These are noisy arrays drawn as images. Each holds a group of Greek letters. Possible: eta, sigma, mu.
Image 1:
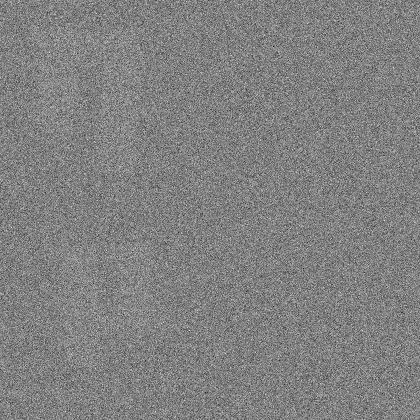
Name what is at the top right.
nothing
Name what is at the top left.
eta
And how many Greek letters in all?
2
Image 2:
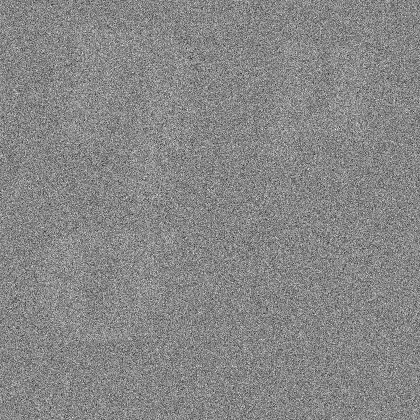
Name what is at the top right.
mu
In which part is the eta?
top left
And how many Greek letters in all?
3
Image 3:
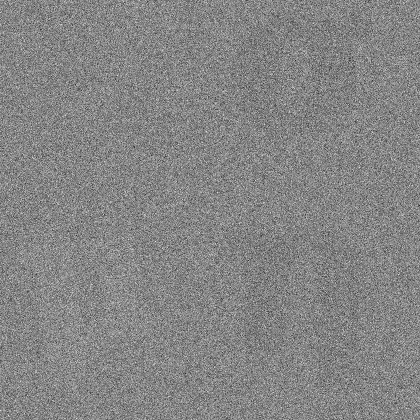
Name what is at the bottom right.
eta
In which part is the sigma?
top right
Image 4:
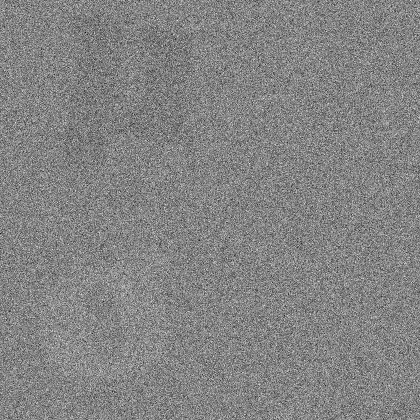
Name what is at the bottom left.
sigma
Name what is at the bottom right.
nothing
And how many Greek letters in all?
2
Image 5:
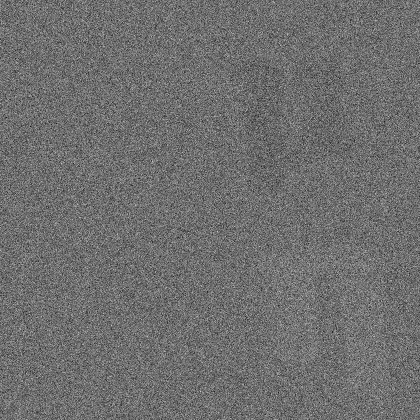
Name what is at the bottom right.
eta
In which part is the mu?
top right
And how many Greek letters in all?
2
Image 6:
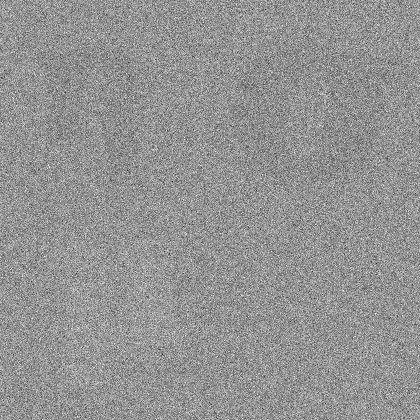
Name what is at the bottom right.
nothing
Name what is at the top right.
sigma
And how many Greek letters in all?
3
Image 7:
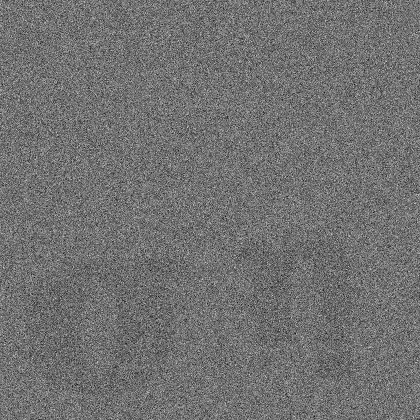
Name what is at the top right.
nothing
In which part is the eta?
bottom right
